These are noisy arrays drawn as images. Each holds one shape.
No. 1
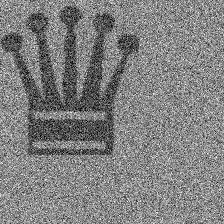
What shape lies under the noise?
chess queen
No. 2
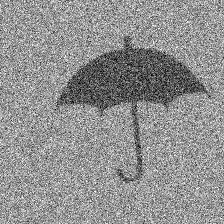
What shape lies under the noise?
umbrella
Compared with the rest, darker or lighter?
darker
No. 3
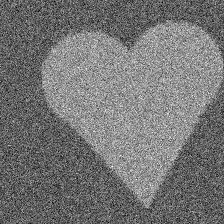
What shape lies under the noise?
heart
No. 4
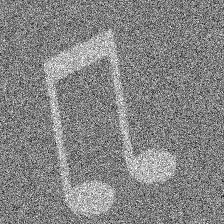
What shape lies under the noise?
pair of musical notes
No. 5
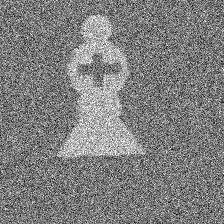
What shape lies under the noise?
chess bishop
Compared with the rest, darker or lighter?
lighter
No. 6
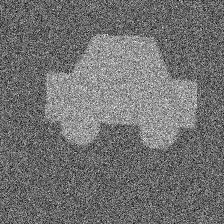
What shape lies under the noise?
car
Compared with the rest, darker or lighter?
lighter
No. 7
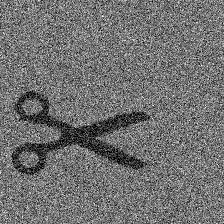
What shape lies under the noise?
pair of scissors
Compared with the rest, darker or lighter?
darker
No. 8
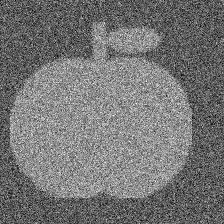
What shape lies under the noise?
apple
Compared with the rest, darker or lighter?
lighter
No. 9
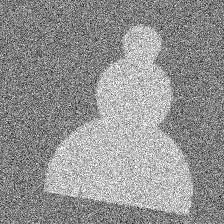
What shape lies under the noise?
chess pawn
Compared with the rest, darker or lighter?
lighter
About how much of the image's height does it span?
nearly all
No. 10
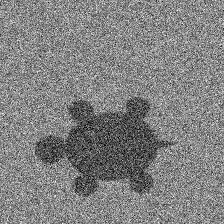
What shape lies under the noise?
turtle
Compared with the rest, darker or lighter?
darker
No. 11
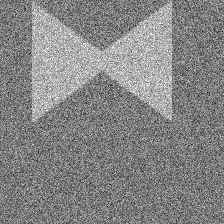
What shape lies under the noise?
bow tie
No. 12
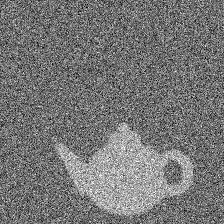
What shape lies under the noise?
teapot
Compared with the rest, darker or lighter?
lighter
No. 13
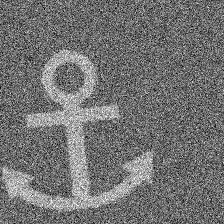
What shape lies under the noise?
anchor
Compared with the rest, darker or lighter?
lighter
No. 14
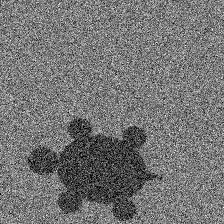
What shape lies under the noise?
turtle
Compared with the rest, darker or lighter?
darker
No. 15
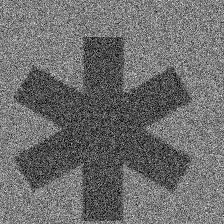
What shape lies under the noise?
asterisk
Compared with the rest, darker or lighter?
darker
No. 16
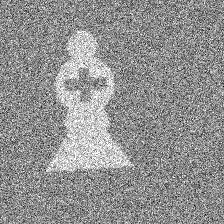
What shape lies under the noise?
chess bishop
